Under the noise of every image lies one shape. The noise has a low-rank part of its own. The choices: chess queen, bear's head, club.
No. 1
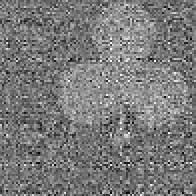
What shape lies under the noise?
club
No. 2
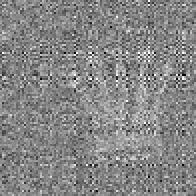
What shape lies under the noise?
chess queen
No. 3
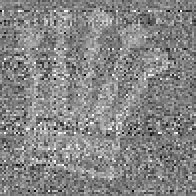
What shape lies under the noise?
chess queen
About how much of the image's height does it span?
nearly all
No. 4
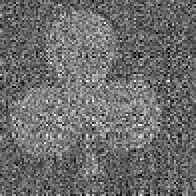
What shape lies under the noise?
club
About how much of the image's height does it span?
nearly all
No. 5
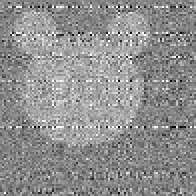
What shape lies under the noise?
bear's head
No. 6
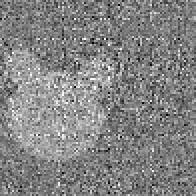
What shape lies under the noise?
bear's head
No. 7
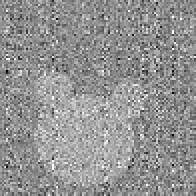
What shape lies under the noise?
bear's head
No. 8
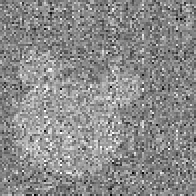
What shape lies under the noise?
bear's head
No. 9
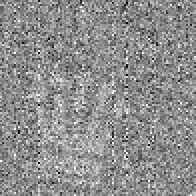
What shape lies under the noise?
chess queen
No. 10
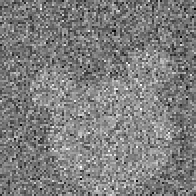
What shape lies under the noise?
bear's head
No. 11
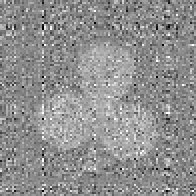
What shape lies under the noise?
club
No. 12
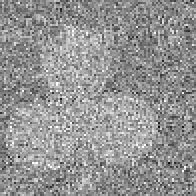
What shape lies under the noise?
club
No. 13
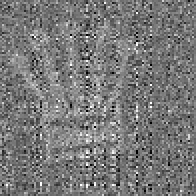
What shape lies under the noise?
chess queen
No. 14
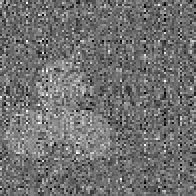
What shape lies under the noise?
club
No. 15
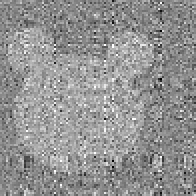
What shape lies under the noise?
bear's head
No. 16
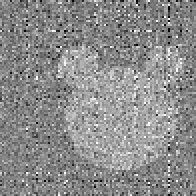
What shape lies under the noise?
bear's head
